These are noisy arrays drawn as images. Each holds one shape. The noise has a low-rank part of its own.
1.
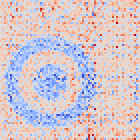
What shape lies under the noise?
bullseye
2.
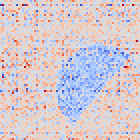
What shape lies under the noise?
half disc
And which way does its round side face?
up and left
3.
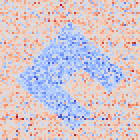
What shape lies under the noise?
square with a notch
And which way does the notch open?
down and right
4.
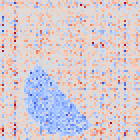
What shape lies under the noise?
half disc
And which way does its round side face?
down and left
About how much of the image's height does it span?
half
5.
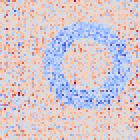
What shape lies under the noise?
ring
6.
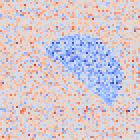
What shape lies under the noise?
half disc
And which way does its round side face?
up and right
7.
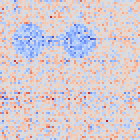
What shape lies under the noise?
dumbbell
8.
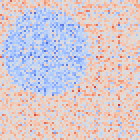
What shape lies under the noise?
disc
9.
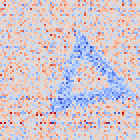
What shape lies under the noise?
triangle frame
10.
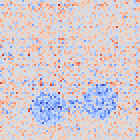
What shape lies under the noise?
dumbbell
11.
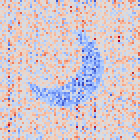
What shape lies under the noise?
crescent
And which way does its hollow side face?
up and left
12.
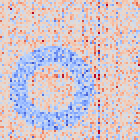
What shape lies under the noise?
ring
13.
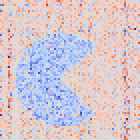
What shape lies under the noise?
disc with a wedge cut out
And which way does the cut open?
right
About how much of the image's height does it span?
two thirds
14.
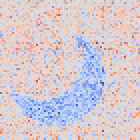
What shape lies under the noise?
crescent
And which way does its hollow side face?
up and left
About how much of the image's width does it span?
two thirds
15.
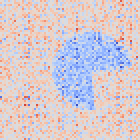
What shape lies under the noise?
disc with a wedge cut out
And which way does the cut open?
down and right
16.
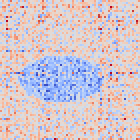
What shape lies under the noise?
ellipse
